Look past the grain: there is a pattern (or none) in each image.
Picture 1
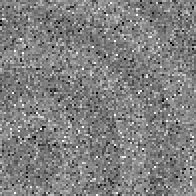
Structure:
rings round one point
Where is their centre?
bottom left
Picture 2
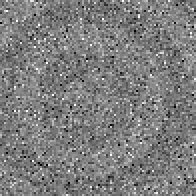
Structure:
rings round one point
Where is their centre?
centre
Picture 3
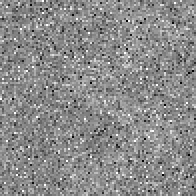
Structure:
a wavy band
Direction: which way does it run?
top to bottom
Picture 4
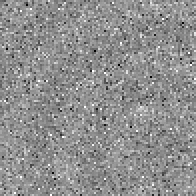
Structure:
rings round one point
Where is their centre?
bottom right
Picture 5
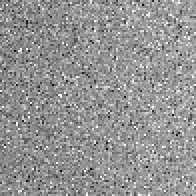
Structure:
a smooth slope
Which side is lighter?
right
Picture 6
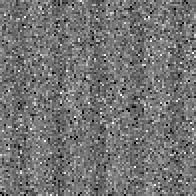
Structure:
vertical stripes
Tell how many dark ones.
5
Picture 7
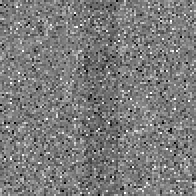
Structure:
one vertical stripe
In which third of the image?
middle
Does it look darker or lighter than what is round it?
darker
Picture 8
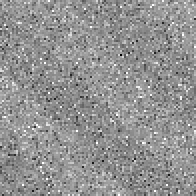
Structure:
diagonal stripes
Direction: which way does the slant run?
top left to bottom right
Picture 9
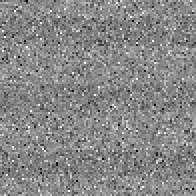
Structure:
horizontal stripes
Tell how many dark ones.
3
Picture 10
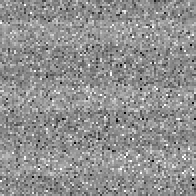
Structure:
horizontal stripes
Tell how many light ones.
3
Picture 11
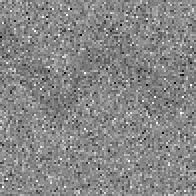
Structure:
a wavy band
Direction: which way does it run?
left to right
